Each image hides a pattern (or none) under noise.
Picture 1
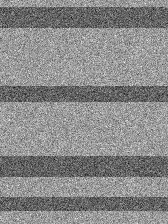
bands of rows
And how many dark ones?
4
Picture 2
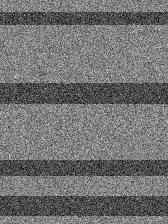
bands of rows
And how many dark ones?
4
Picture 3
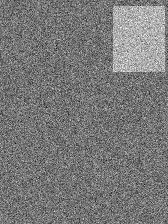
one block
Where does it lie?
top right
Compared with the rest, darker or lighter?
lighter
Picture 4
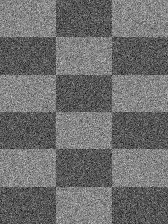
a checkerboard
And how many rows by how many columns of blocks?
6 by 3
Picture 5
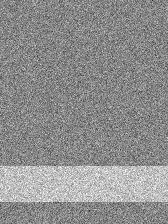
one band of rows
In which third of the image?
bottom
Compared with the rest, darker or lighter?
lighter
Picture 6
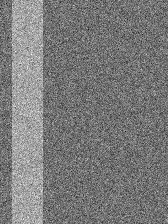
one band of columns
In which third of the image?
left
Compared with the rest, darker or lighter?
lighter
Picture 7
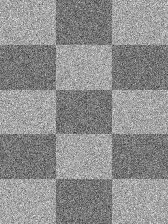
a checkerboard
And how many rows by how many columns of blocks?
5 by 3
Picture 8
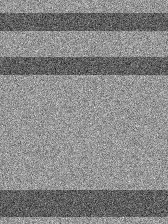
bands of rows
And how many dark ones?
3
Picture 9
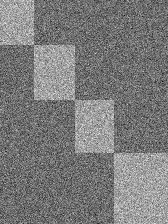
blocks along the diagonal
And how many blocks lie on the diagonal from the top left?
4
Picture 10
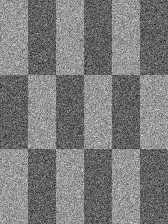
a checkerboard
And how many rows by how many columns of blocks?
3 by 6
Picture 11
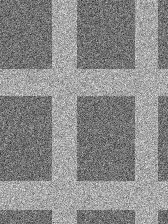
bands of rows crossing bands of columns
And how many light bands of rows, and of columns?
2 and 2
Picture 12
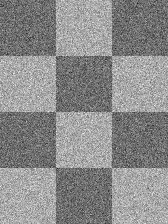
a checkerboard
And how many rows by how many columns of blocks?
4 by 3
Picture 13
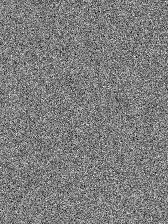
only noise
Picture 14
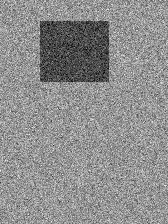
one block
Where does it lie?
top middle
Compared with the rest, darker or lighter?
darker
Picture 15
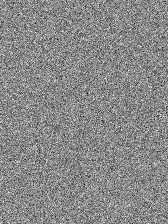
only noise
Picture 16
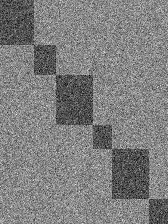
blocks along the diagonal
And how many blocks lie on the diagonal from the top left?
6
